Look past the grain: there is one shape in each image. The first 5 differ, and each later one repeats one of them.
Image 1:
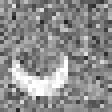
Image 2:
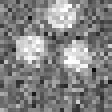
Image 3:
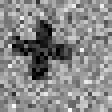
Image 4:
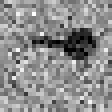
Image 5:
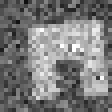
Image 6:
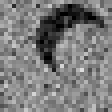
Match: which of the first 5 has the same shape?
1
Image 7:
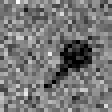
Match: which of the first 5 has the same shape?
4
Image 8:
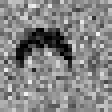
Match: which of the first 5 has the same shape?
1
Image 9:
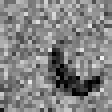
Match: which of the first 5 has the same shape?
1
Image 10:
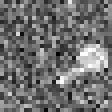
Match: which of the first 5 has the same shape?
4
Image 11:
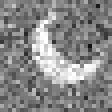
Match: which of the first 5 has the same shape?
1
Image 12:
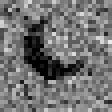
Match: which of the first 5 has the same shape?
1
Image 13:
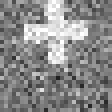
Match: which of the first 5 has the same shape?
3
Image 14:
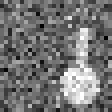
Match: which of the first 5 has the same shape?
4
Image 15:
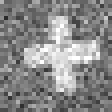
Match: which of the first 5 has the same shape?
3
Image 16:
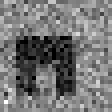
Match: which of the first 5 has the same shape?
5
